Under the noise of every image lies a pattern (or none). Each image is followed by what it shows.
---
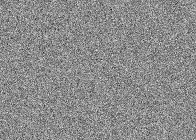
only noise
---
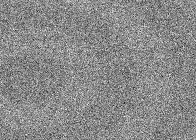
rings round one point
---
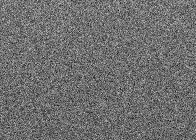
a smooth slope
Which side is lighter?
top
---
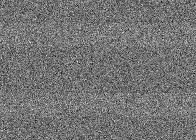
horizontal stripes
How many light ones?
2
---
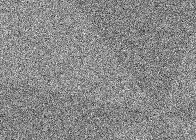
spokes from one point
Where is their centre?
bottom right
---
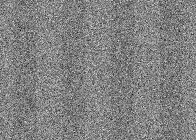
vertical stripes
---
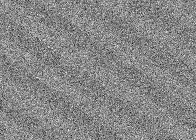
diagonal stripes
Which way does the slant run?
top left to bottom right
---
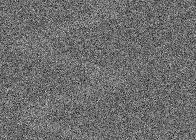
a wavy band
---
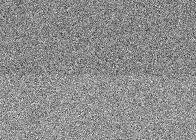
a sharp edge
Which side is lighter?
bottom
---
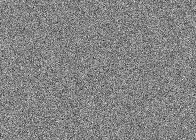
only noise
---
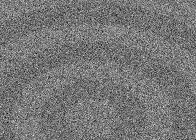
rings round one point
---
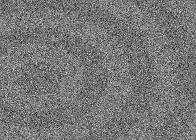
rings round one point
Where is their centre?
middle left
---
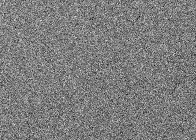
a smooth slope
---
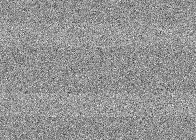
horizontal stripes
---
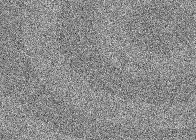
rings round one point
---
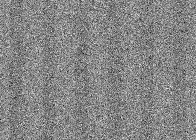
vertical stripes
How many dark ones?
6
